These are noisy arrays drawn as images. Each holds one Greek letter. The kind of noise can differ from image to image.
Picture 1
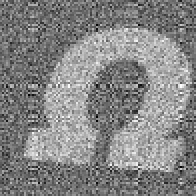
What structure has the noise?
low rank plus noise
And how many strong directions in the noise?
one
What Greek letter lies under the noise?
omega
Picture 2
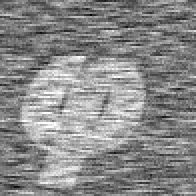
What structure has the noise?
streaked along the rows
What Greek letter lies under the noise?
phi
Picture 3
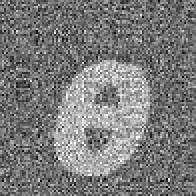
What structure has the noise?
low rank plus noise
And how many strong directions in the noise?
two
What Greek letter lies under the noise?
theta
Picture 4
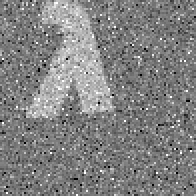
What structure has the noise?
heavy tails
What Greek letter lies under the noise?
lambda
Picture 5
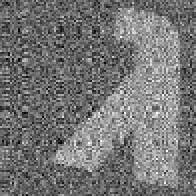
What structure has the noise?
low rank plus noise
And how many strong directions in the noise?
one
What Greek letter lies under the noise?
lambda
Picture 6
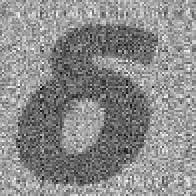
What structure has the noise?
low rank plus noise
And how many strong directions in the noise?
two
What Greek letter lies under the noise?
delta
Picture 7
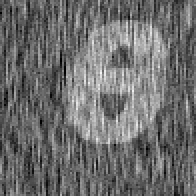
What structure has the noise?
streaked along the columns
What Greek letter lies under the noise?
theta
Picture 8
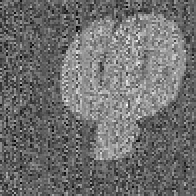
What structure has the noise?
columns of uneven size
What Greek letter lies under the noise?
phi
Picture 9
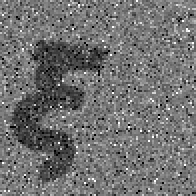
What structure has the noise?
heavy tails
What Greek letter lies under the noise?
xi
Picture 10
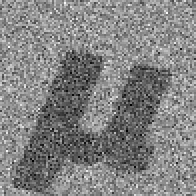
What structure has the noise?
independent entries
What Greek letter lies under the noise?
mu
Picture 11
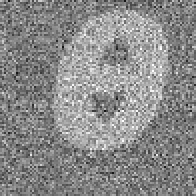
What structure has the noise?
low rank plus noise
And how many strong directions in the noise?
three or four
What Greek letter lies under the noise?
theta
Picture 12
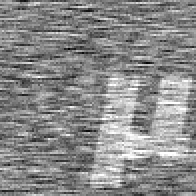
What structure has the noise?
streaked along the rows
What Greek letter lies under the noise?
mu
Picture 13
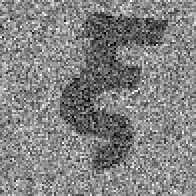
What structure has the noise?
independent entries
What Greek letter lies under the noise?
xi
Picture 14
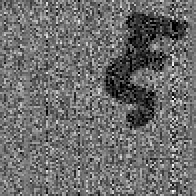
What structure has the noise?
columns of uneven size
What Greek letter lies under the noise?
xi
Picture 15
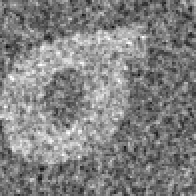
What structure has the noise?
blotchy
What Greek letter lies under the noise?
sigma
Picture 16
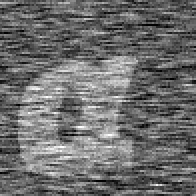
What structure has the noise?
streaked along the rows
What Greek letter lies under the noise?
alpha
